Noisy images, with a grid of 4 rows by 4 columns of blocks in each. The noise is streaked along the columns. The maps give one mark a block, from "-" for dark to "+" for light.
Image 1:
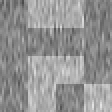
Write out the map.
- + + -
- - - -
- + + -
- + - +
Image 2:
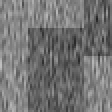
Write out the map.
+ + + -
+ - - -
+ - - +
+ - - +
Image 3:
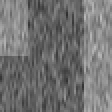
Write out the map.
+ - - +
+ - - +
- - - +
- - - +
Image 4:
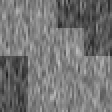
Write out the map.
+ + - -
+ + + -
- + + +
- + + +
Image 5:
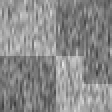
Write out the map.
+ + - -
+ + - -
- - + -
- - + +
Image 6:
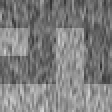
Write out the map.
- - - -
+ - + -
- - + -
+ + + +
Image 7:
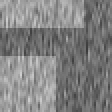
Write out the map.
+ + + -
- - - -
+ + - -
+ + - -
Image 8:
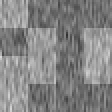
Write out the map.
+ - - -
- + - +
+ + - +
+ - - -
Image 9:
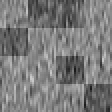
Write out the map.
+ - - +
- + + +
+ + - +
+ + + -
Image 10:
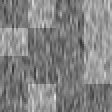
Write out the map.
- + - +
+ - - +
- - - +
- + - -
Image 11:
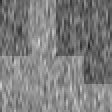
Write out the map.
- + - -
- + - -
+ + + -
+ + + +
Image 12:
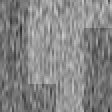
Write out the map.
- + + +
- + + -
- + + -
- - + -
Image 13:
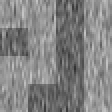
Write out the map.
+ + - +
- + - +
+ + - +
+ - - +
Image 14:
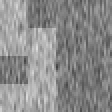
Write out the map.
+ - - -
+ + - -
- + - -
+ + - -
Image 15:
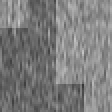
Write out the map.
+ - + +
- - + +
- - + +
- - - +
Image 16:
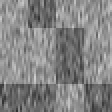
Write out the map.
+ - + +
+ + - +
+ + - +
- - + -
